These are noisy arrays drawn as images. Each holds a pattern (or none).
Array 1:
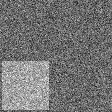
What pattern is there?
one block
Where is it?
bottom left
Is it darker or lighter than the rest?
lighter
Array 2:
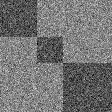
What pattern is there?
blocks along the diagonal
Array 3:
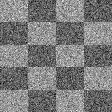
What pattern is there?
a checkerboard
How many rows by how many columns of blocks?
5 by 4
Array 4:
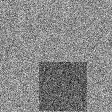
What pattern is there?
one block
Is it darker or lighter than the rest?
darker
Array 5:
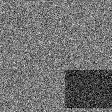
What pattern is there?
one block
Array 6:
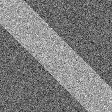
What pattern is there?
a diagonal band
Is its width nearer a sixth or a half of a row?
a half
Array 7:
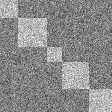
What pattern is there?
blocks along the diagonal
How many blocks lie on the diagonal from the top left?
5
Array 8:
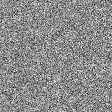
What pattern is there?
only noise
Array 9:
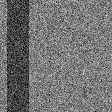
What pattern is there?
one band of columns
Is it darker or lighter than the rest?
darker
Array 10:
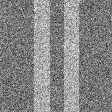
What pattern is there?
bands of columns
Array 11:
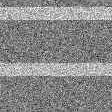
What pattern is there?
bands of rows
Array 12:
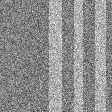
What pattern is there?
bands of columns
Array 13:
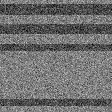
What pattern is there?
bands of rows
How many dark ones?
4
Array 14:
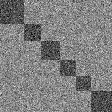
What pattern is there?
blocks along the diagonal
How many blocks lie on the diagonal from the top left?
6
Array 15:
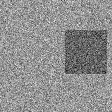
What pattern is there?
one block
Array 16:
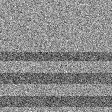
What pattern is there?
bands of rows
